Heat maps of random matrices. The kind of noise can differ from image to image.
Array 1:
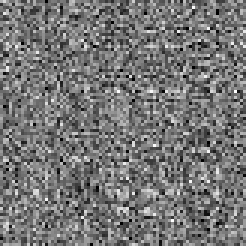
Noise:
low rank plus noise
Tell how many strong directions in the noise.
two
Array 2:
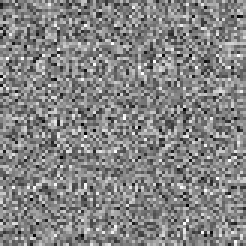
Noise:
low rank plus noise
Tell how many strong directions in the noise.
five to eight
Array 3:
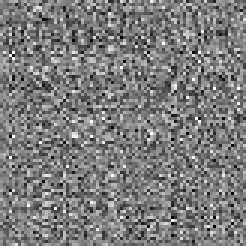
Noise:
low rank plus noise
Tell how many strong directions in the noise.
three or four
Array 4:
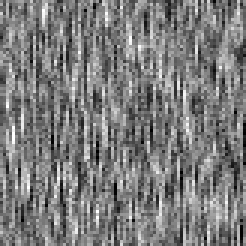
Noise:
streaked along the columns
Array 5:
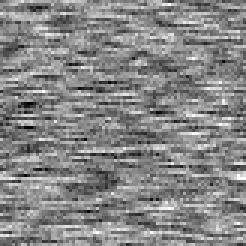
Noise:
streaked along the rows
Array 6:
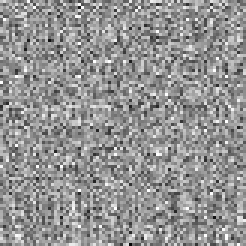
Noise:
low rank plus noise
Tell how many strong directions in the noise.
three or four
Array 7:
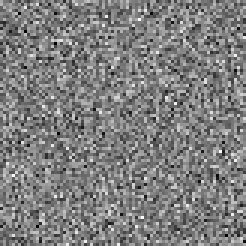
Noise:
independent entries
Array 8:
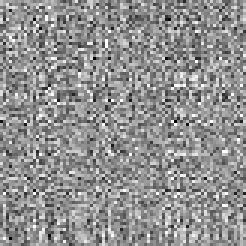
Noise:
low rank plus noise
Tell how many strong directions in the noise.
two
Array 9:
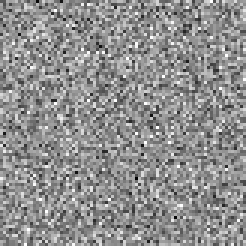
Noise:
independent entries
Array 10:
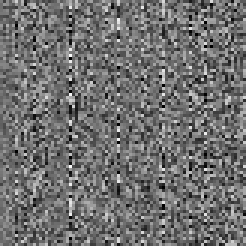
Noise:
columns of uneven size
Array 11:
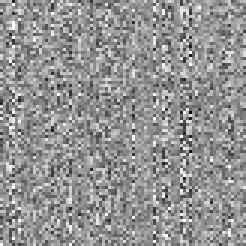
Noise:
columns of uneven size
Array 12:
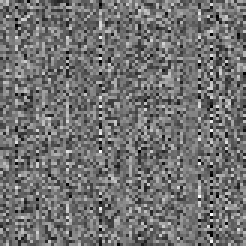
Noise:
columns of uneven size
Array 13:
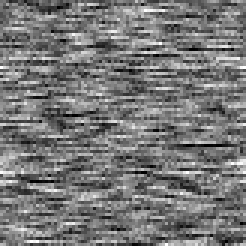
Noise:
streaked along the rows
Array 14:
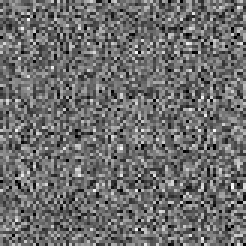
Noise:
low rank plus noise
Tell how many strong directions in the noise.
two
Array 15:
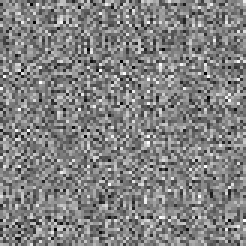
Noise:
low rank plus noise
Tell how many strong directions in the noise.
five to eight
